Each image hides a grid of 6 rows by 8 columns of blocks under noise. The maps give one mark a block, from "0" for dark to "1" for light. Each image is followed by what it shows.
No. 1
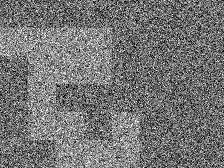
00000000
11110000
01110000
01000000
01101000
00111000
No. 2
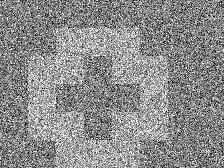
00000000
00111000
01101100
01000100
01101100
00111000
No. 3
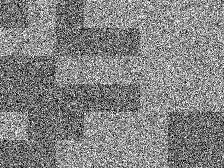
01011111
11000111
00111111
00000111
10011100
00111100
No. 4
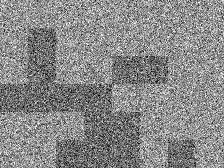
11111111
10111111
10110011
00001111
11100111
11000101
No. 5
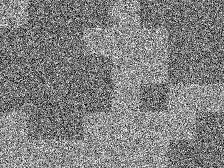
10001000
00011100
00001100
00001011
10011110
11111100
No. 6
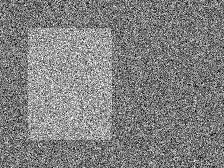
00000000
01110000
01110000
01110000
01110000
00000000
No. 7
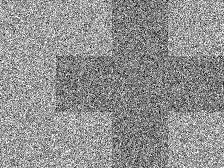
11110011
11110011
11000000
11000000
11110011
11110011
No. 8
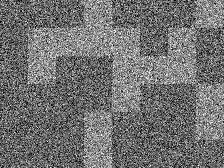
00010001
01111010
01001110
00001001
00010001
00010000
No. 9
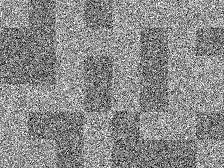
10101111
00111010
00101011
11101011
10010110
11010001
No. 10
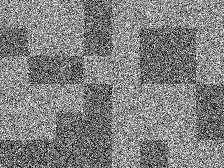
11101111
01101001
10011001
11101110
11001110
00001011
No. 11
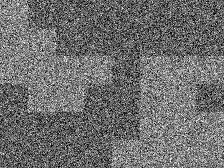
10000000
11000000
11110111
01100110
00000111
00001111
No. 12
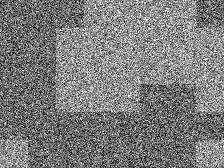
00011110
00111111
00111111
00111001
00000000
10000001
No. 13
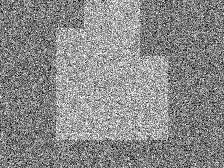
00011000
00111000
00111100
00111100
00111100
00000000
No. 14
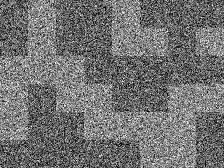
01001000
01001101
11100000
10110011
10011110
00000110
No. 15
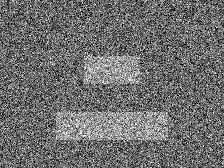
00000000
00000000
00011000
00000000
00111100
00000000
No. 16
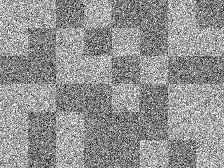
11010010
10101011
00110100
11001011
10100011
10100101
